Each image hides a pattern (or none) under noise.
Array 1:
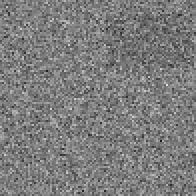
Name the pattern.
one block
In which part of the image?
top right
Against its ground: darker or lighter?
darker
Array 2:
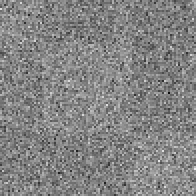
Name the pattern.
blocks along the diagonal
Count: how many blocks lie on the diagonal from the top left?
3
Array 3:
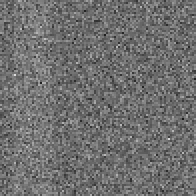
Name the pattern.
one band of columns
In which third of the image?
left
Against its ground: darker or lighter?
lighter
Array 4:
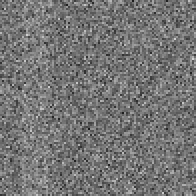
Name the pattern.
one band of columns
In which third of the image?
left
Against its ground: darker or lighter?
lighter
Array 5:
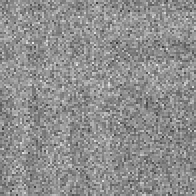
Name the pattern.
bands of rows crossing bands of columns
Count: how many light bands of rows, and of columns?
2 and 3
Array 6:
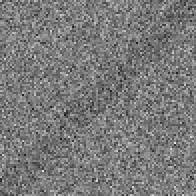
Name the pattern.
a diagonal band
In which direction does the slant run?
bottom left to top right
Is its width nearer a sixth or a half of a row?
a sixth
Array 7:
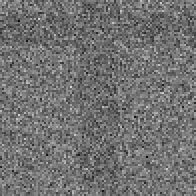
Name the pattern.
bands of rows crossing bands of columns
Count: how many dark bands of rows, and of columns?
1 and 1
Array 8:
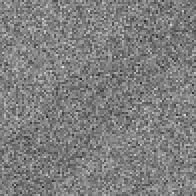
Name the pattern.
a diagonal band
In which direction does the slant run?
bottom left to top right
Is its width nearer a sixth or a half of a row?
a half
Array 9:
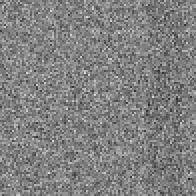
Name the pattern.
one band of columns
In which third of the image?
right
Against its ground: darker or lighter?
darker
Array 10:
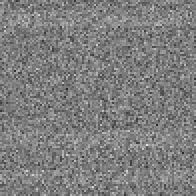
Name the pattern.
bands of rows
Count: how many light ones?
3
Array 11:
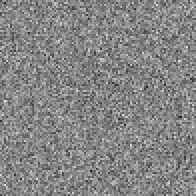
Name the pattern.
only noise
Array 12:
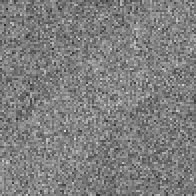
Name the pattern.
a diagonal band
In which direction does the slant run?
bottom left to top right
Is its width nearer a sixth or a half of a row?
a half
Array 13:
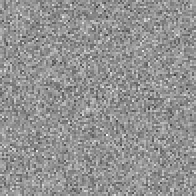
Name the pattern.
only noise
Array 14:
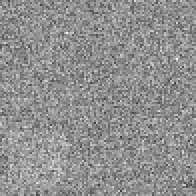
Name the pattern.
one block
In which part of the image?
bottom left
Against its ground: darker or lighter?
lighter
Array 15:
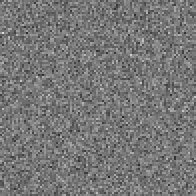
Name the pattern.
only noise
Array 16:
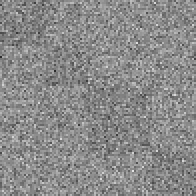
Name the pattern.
blocks along the diagonal
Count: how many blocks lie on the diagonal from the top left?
4
